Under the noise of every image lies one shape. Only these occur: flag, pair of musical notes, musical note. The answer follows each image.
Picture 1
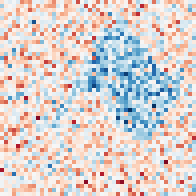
flag
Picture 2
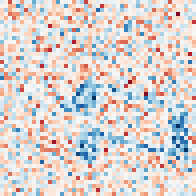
pair of musical notes
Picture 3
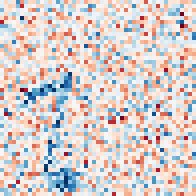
musical note
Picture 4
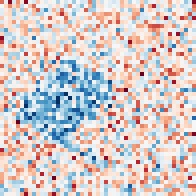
flag
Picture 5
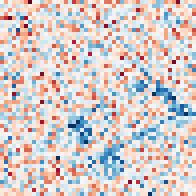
pair of musical notes
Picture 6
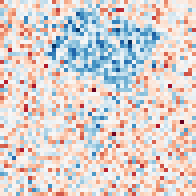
flag
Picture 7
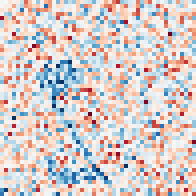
musical note
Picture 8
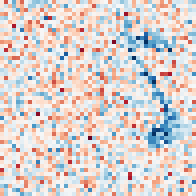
musical note
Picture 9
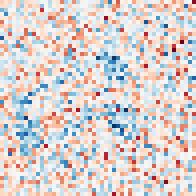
pair of musical notes
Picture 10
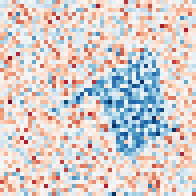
flag
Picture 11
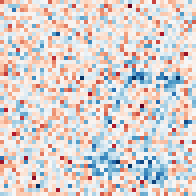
pair of musical notes
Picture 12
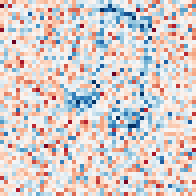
pair of musical notes
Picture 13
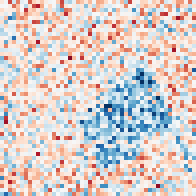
flag
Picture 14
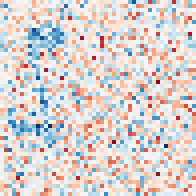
musical note
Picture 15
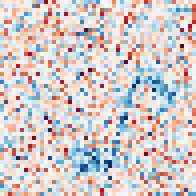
musical note
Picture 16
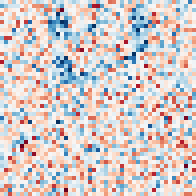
pair of musical notes
